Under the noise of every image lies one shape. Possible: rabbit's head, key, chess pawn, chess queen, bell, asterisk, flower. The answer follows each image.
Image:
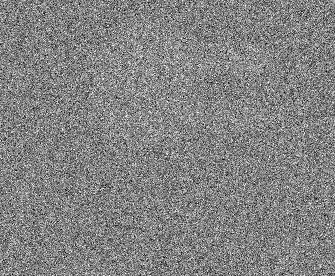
rabbit's head
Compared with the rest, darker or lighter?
lighter
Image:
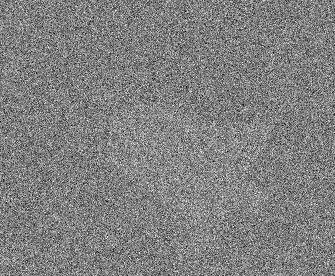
bell
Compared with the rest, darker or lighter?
lighter
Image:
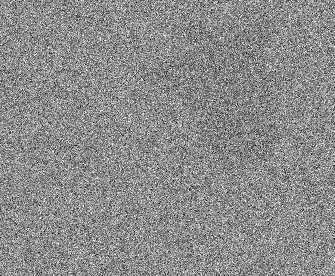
bell
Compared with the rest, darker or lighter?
darker
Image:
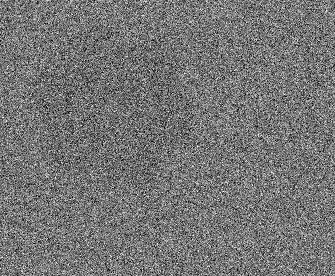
flower
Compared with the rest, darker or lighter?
darker
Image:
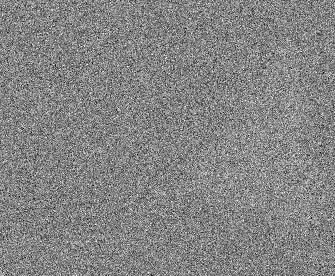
chess pawn
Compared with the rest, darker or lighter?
lighter
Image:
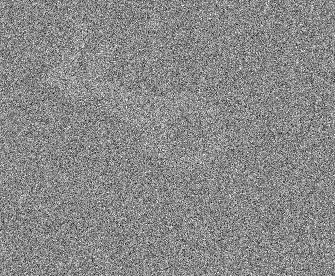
key
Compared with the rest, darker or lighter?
lighter
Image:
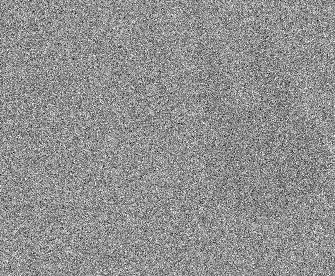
rabbit's head
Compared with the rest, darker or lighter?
darker
